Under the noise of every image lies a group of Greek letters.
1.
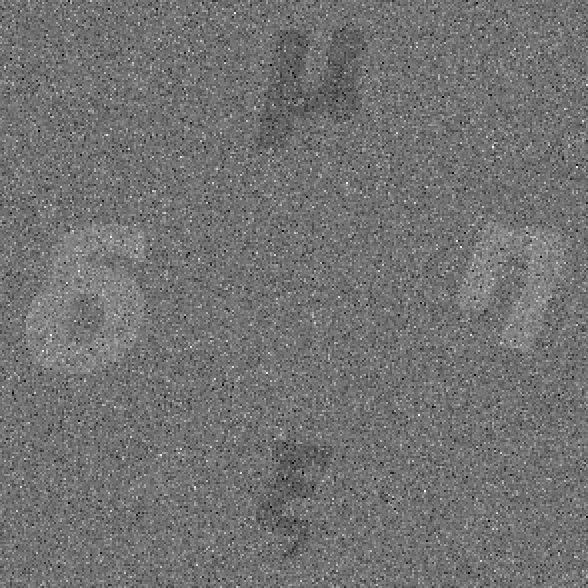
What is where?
top middle: dark mu; middle left: light delta; middle right: light eta; bottom middle: dark xi
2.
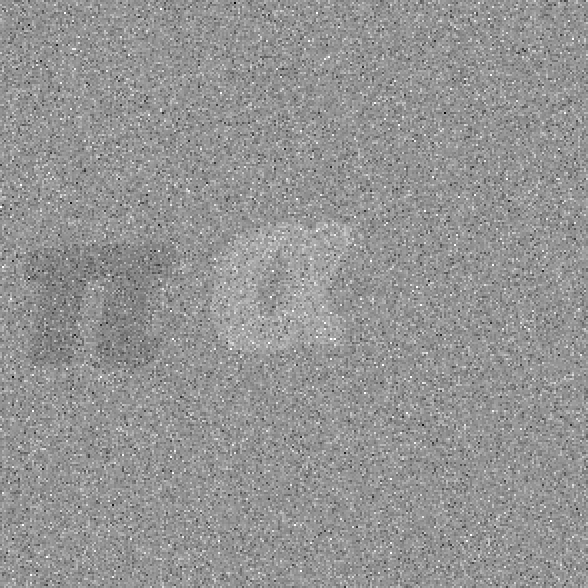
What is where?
middle left: dark pi; centre: light alpha
